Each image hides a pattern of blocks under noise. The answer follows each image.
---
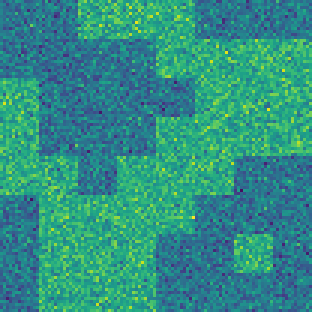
mirrored about the diagonal from the top left
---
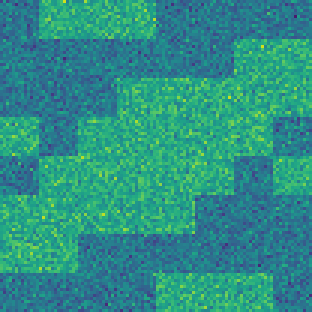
the same after a half turn
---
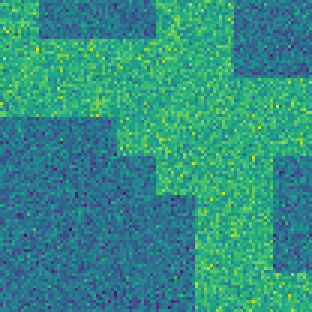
mirrored about the diagonal from the bottom left
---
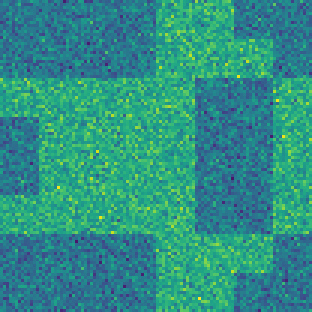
top and bottom mirror each other
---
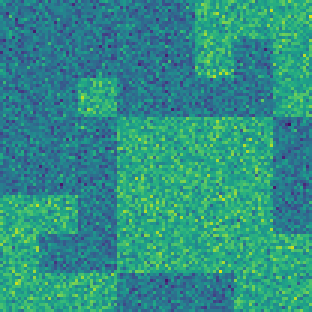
mirrored about the diagonal from the top left
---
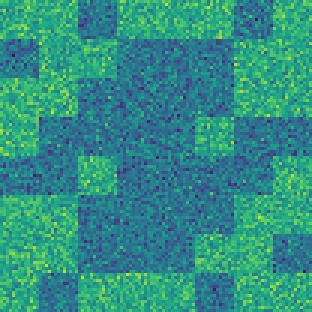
the same after a half turn
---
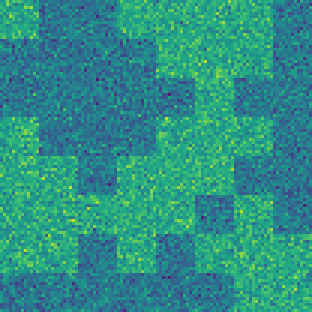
mirrored about the diagonal from the top left
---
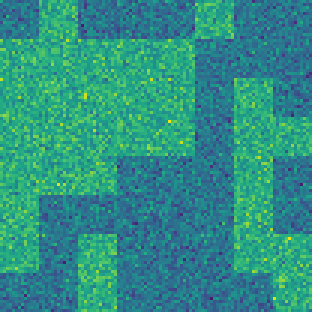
no symmetry
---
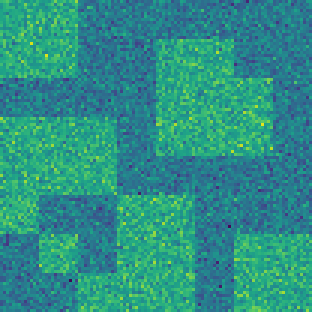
mirrored about the diagonal from the bottom left
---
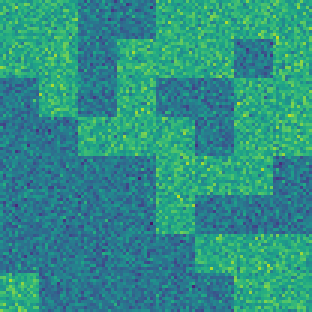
mirrored about the diagonal from the bottom left
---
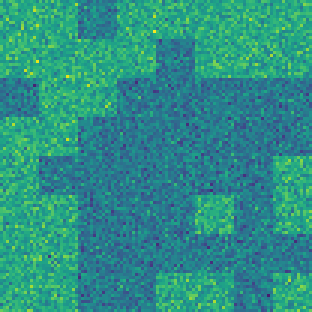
mirrored about the diagonal from the top left
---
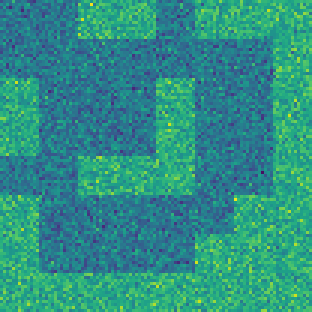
mirrored about the diagonal from the top left
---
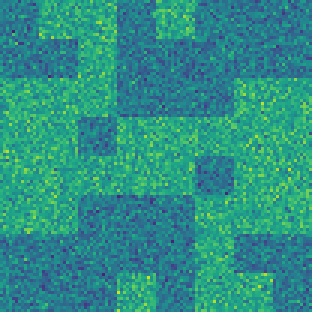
the same after a half turn
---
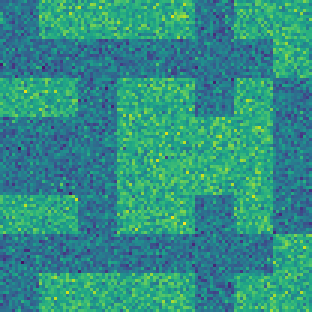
top and bottom mirror each other
